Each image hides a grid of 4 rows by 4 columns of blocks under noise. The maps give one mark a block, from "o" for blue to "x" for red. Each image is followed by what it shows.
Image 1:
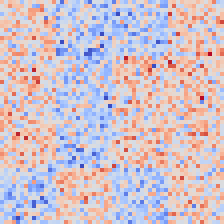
xoox
xoxx
xoxx
oxox
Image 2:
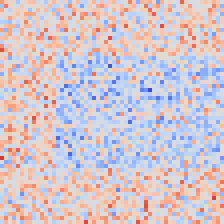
xxxx
xooo
xooo
xxxx
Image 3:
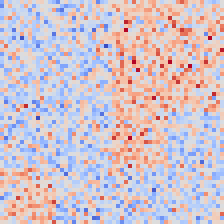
ooxx
ooxx
ooxo
xooo
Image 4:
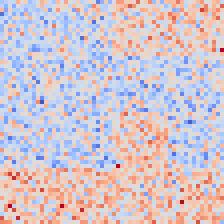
ooxx
oooo
ooxo
xxxx
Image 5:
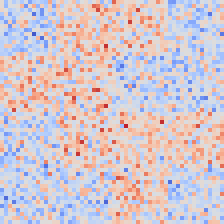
oxxo
xxoo
oxxx
ooxo
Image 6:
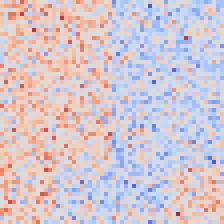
xxoo
xxoo
xxoo
xoox
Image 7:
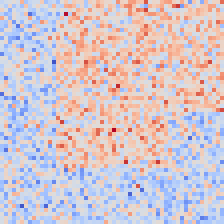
oxxx
oxxx
oxxo
oooo
